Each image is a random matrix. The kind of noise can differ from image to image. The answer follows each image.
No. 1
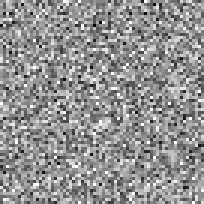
independent entries
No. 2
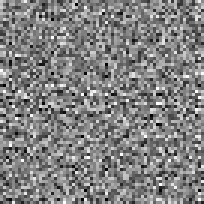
low rank plus noise
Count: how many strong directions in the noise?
two
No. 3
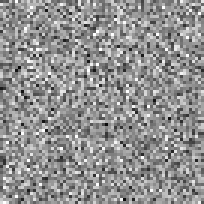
independent entries
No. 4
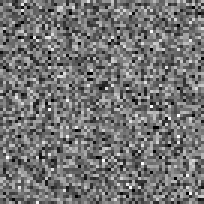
independent entries
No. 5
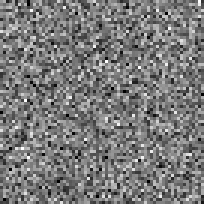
independent entries
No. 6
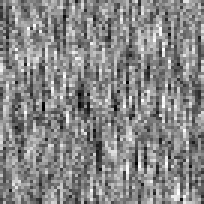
streaked along the columns
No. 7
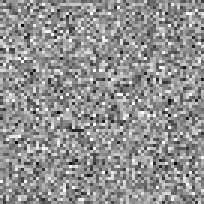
independent entries
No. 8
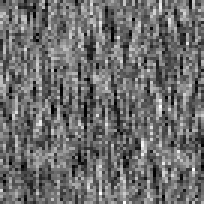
streaked along the columns
